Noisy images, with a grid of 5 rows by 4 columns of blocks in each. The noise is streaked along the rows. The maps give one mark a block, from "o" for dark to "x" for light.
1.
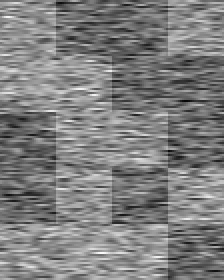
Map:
x o o x
x x o o
o x x o
o x o x
x x x o
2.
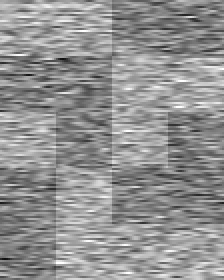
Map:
x x o o
o o x x
x o x o
o x o o
o x x x
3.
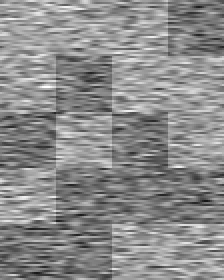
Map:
x x x o
x o x x
o x o x
x o o o
o o x x
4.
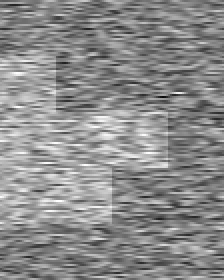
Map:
o o o o
x o o o
x x x o
x x o o
o o o o
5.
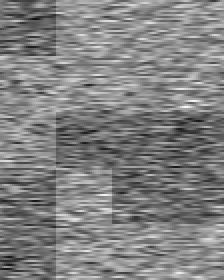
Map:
o x x x
x x x x
x o o o
o x o o
o x x x
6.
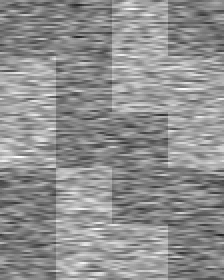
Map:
o o x o
x o x x
x o o x
o x o o
o x x o
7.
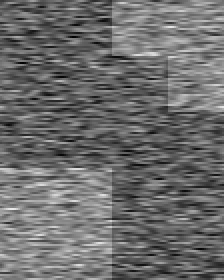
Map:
o o x x
o o o x
o o o o
x x o o
x x o o
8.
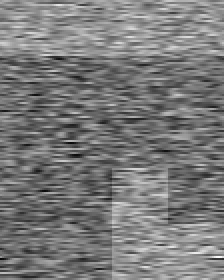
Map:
x x x x
o o o o
o o o o
o o x o
o o x x
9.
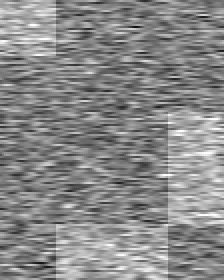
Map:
x o o o
o o o o
o o o x
o o o x
o x x o
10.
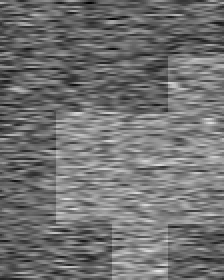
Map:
o o o o
o o o x
o x x x
o x x x
o o x o
